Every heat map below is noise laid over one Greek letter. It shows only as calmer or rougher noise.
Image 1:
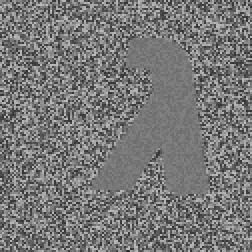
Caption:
calm lambda
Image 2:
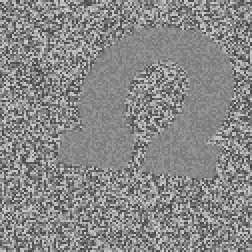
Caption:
calm omega
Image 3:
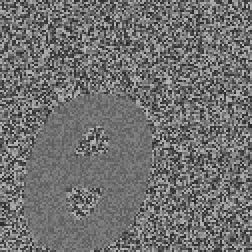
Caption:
calm theta
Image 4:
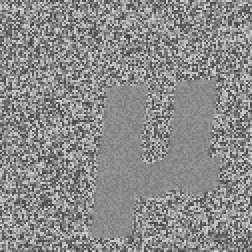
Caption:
calm mu
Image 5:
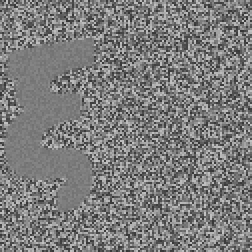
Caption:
calm xi
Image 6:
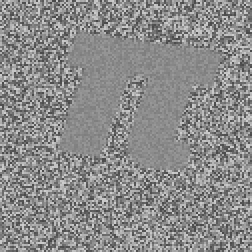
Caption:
calm pi
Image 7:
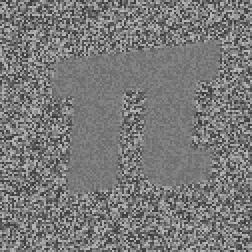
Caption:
calm pi
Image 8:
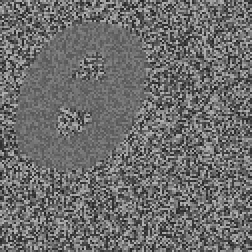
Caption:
calm theta
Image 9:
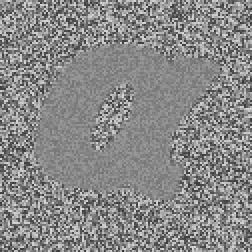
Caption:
calm alpha
